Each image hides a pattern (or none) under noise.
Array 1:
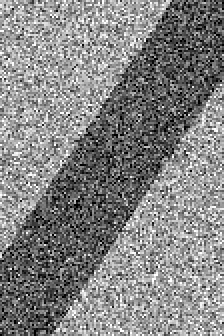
a diagonal band
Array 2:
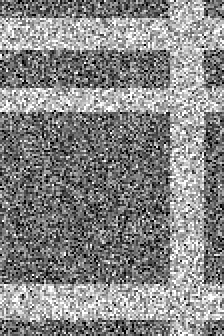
bands of rows crossing bands of columns
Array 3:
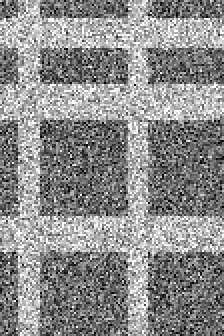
bands of rows crossing bands of columns
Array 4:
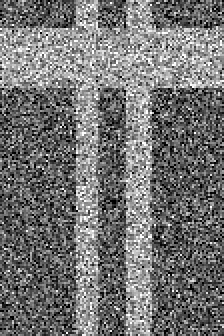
bands of rows crossing bands of columns
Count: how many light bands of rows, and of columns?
1 and 2
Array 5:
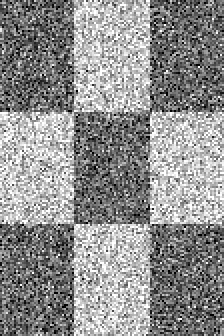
a checkerboard
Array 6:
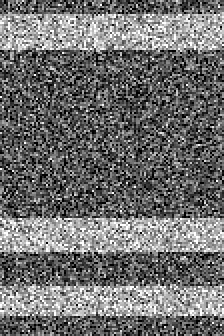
bands of rows
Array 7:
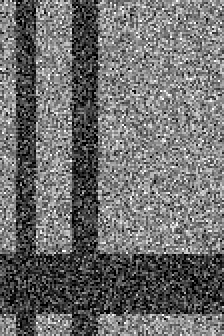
bands of rows crossing bands of columns
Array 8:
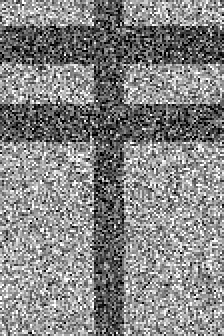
bands of rows crossing bands of columns
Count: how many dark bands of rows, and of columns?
2 and 1
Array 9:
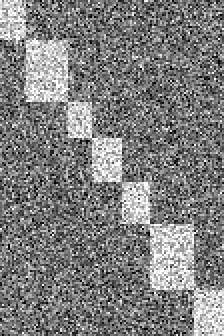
blocks along the diagonal
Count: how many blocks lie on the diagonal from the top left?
7
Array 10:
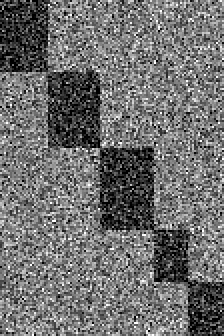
blocks along the diagonal
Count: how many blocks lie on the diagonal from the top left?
5
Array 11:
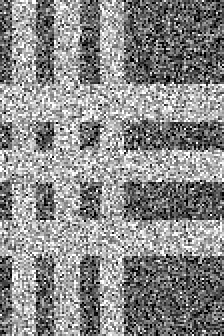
bands of rows crossing bands of columns
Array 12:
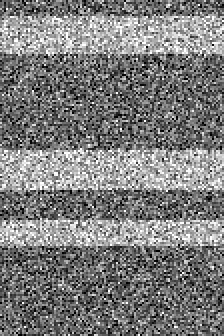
bands of rows
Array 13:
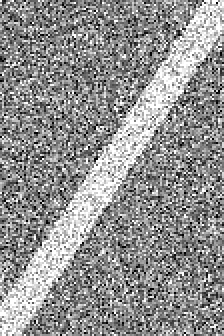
a diagonal band
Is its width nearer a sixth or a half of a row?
a sixth
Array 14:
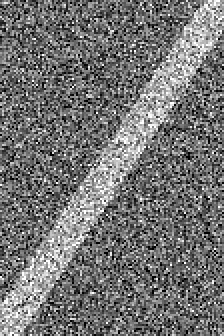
a diagonal band
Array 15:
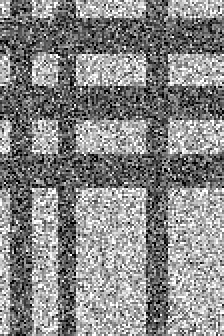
bands of rows crossing bands of columns
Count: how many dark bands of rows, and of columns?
3 and 3
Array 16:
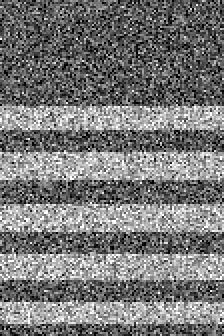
bands of rows
